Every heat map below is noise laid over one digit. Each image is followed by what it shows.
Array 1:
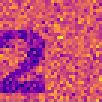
2
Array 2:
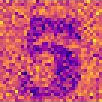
5
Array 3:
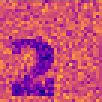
2
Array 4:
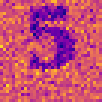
5
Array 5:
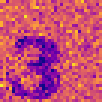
3
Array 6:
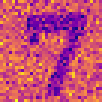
7
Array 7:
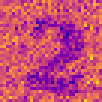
2
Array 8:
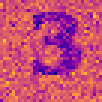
3
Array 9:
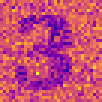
3
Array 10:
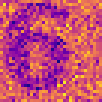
6
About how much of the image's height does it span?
nearly all
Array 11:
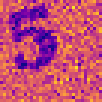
5
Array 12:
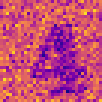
4
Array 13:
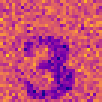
3
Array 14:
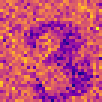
3
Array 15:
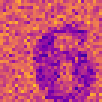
6
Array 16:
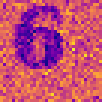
6
